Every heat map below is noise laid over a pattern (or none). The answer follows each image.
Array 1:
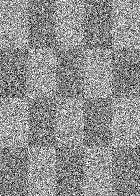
a checkerboard
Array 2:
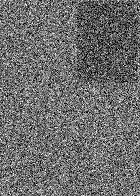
one block
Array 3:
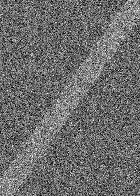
a diagonal band
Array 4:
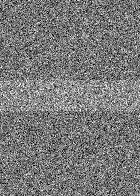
one band of rows
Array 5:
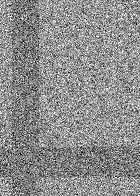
bands of rows crossing bands of columns
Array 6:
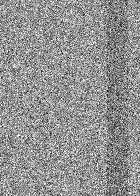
one band of columns
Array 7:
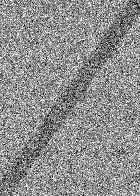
a diagonal band
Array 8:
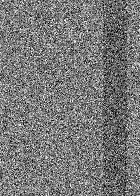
one band of columns
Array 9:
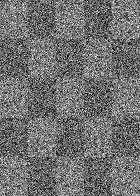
a checkerboard
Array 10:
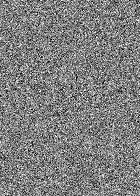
only noise
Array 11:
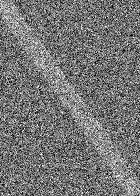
a diagonal band
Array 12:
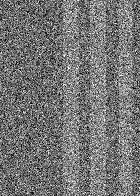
bands of columns
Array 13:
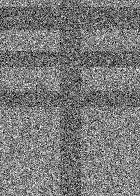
bands of rows crossing bands of columns
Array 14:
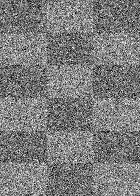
a checkerboard
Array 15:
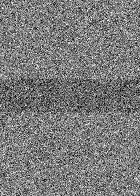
one band of rows
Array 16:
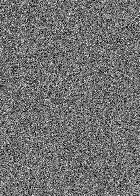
only noise
